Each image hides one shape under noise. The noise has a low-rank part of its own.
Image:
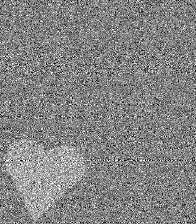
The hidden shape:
heart
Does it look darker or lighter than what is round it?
lighter
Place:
bottom left
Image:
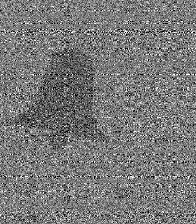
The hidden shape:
bell
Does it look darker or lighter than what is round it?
darker
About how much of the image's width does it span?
half
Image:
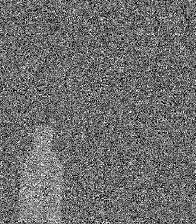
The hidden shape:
bottle
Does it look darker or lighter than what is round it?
lighter
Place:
bottom left
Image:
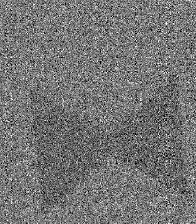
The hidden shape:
bow tie
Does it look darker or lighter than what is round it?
darker
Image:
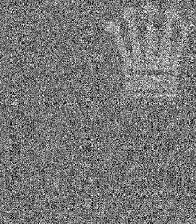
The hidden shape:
chess queen
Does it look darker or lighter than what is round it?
lighter
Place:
top right
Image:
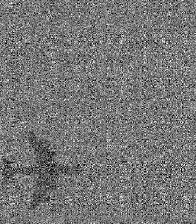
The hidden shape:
airplane
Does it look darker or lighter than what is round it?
darker
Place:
bottom left
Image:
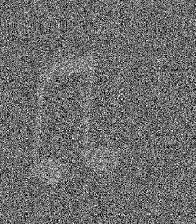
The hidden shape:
pair of musical notes
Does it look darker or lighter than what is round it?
lighter
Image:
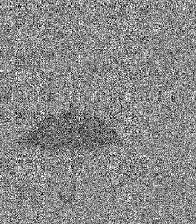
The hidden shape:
umbrella
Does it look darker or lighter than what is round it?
darker
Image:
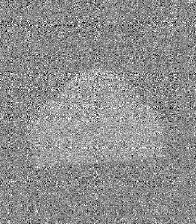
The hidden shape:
cloud
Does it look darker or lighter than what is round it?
lighter
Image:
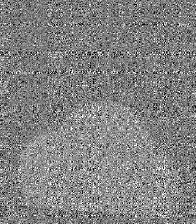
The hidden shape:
cloud
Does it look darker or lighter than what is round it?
lighter
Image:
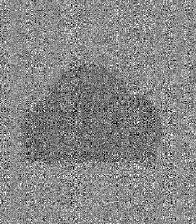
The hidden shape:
cloud
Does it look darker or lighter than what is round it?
darker
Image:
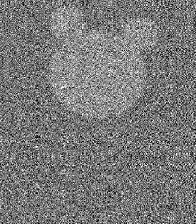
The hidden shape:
bear's head
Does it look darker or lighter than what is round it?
lighter
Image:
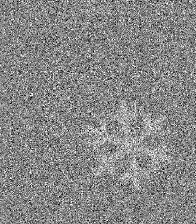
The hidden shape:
snowflake
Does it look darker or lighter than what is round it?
lighter
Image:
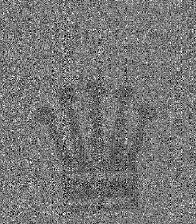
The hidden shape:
chess queen
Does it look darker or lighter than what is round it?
darker
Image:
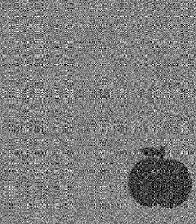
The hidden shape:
apple
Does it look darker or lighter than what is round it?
darker
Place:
bottom right
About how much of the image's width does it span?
a third
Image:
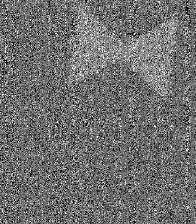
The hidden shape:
bow tie
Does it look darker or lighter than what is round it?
lighter
